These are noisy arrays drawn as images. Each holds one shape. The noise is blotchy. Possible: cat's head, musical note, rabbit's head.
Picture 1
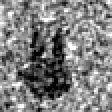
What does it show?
dark rabbit's head
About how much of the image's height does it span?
two thirds
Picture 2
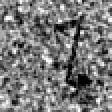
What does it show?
dark musical note
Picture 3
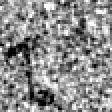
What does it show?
dark musical note
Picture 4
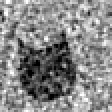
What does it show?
dark cat's head
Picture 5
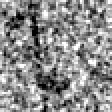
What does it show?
dark musical note
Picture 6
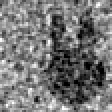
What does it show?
dark rabbit's head
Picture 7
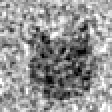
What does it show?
dark cat's head
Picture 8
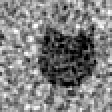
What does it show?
dark cat's head
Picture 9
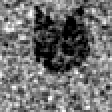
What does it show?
dark cat's head
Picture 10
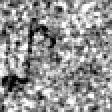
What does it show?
dark musical note
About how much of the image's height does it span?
two thirds
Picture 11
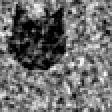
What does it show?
dark cat's head
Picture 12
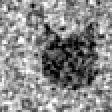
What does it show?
dark cat's head
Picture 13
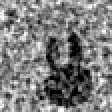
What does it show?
dark rabbit's head
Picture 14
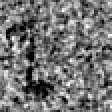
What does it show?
dark musical note
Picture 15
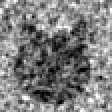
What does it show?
dark cat's head
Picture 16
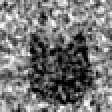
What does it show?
dark cat's head
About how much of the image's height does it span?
two thirds
